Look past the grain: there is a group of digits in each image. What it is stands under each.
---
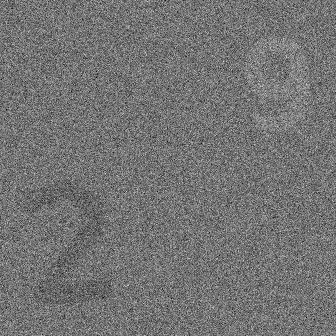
top right: light 9; bottom left: dark 2
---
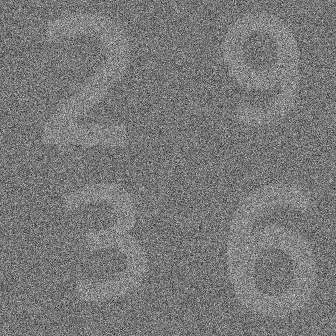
top left: light 2; top right: light 9; bottom left: light 3; bottom right: light 6
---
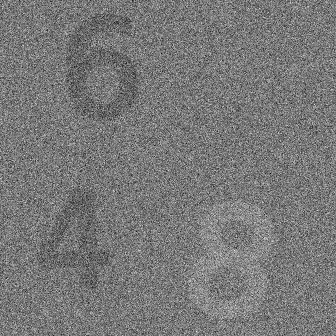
top left: dark 6; bottom left: dark 4; bottom right: light 8
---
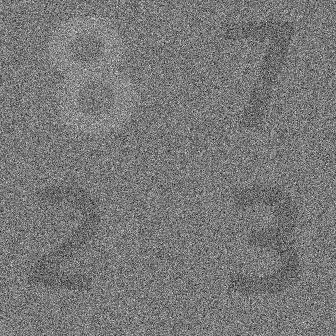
top left: light 8; top right: dark 7; bottom left: dark 2; bottom right: dark 3
